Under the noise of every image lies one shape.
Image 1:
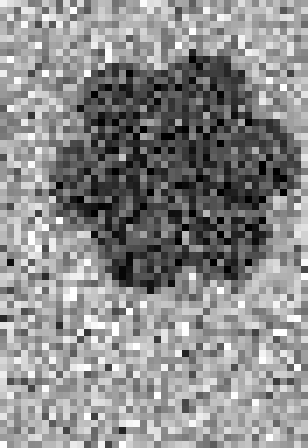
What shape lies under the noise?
flower
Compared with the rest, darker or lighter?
darker
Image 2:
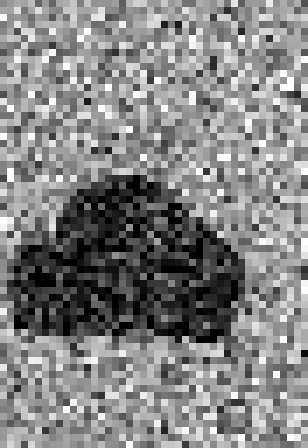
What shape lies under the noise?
cloud
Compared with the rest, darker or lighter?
darker
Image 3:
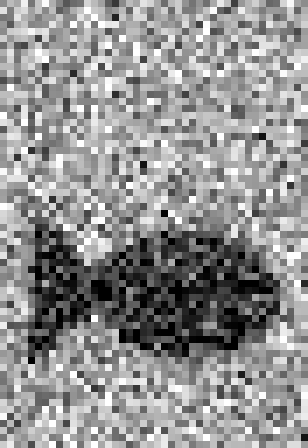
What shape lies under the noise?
fish
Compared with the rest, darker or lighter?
darker
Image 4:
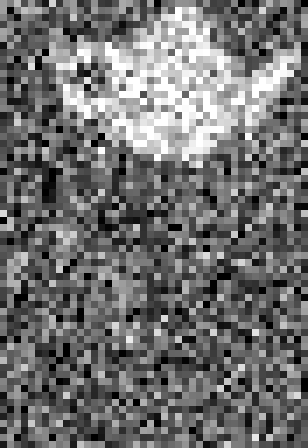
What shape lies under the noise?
teapot
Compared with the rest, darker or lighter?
lighter
